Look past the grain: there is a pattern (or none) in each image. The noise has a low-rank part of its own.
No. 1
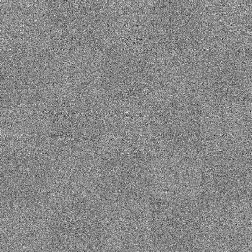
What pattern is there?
a checkerboard
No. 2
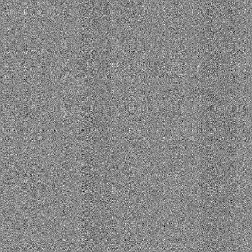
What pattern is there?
bands of columns
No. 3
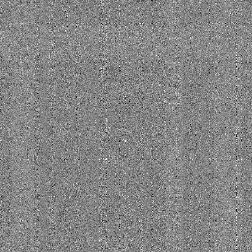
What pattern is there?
bands of rows crossing bands of columns
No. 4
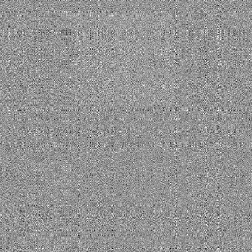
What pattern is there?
one block
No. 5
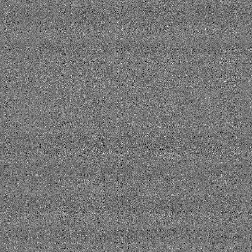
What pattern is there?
bands of rows
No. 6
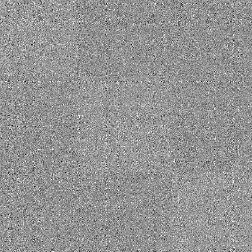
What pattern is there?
blocks along the diagonal
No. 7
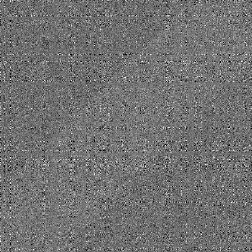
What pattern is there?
a diagonal band
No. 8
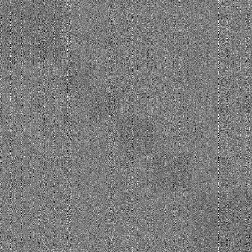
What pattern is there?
blocks along the diagonal
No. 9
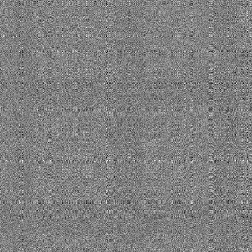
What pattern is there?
bands of rows crossing bands of columns
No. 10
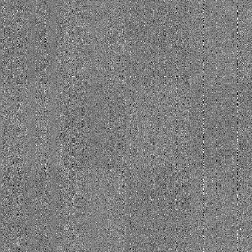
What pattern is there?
a checkerboard
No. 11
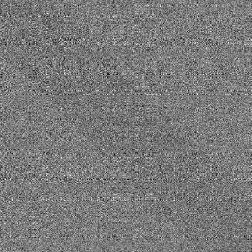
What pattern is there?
a diagonal band
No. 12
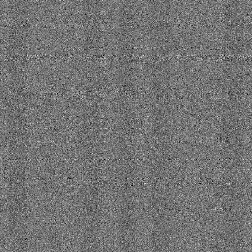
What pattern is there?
bands of columns
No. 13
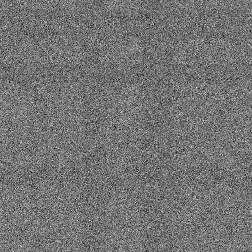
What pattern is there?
bands of rows crossing bands of columns
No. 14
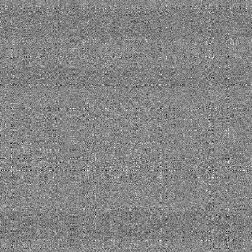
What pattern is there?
bands of rows
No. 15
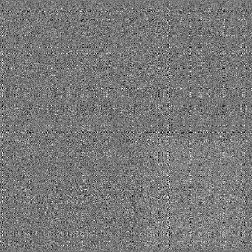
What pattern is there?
one block
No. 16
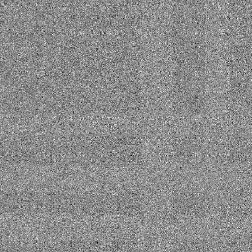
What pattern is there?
bands of rows crossing bands of columns
